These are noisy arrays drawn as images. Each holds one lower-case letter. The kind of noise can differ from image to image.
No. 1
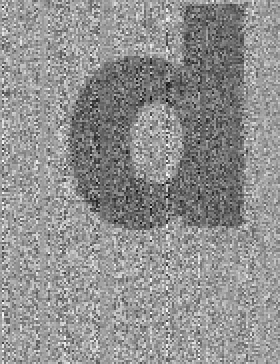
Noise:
columns of uneven size
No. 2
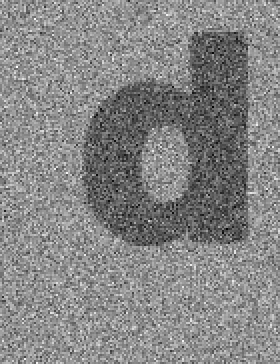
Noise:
independent entries
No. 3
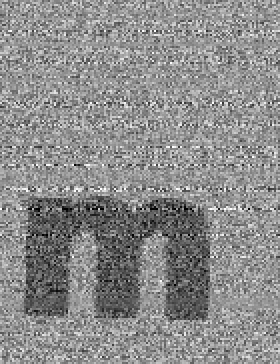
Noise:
rows of uneven size
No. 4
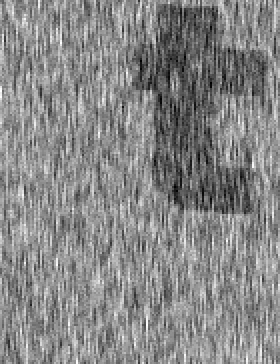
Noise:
streaked along the columns
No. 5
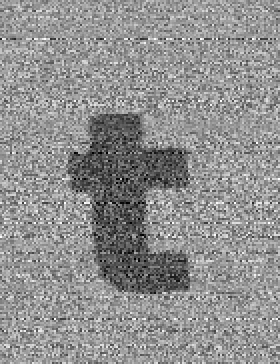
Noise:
rows of uneven size
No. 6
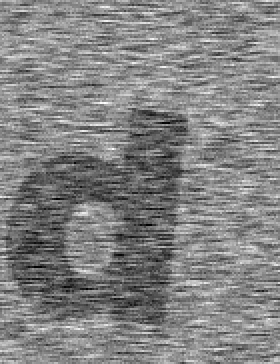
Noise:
streaked along the rows
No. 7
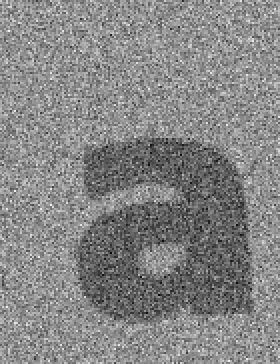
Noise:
independent entries
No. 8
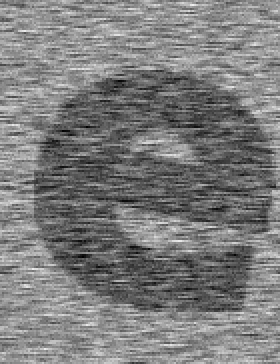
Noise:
streaked along the rows
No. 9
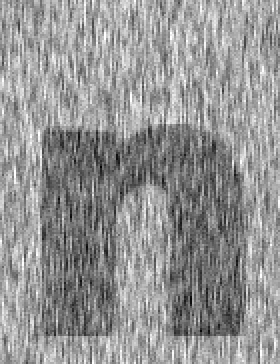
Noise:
streaked along the columns
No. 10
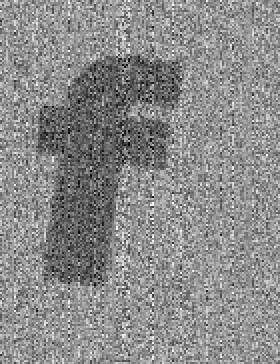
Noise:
columns of uneven size
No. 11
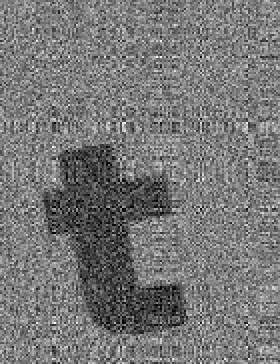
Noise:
low rank plus noise
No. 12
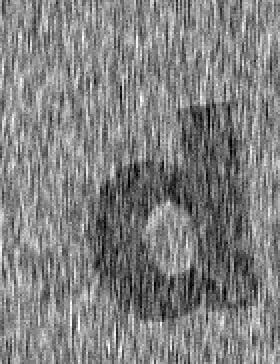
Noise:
streaked along the columns
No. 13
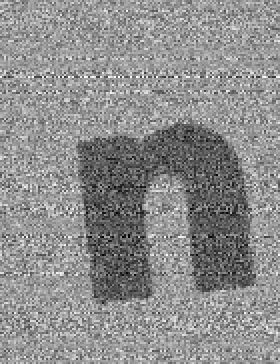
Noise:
rows of uneven size
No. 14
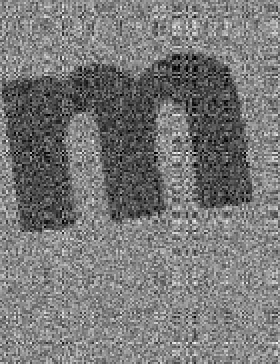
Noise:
low rank plus noise
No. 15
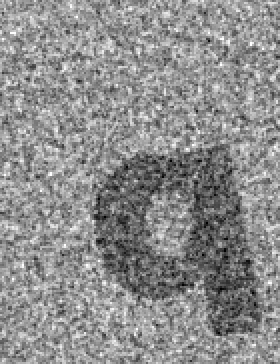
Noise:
blotchy
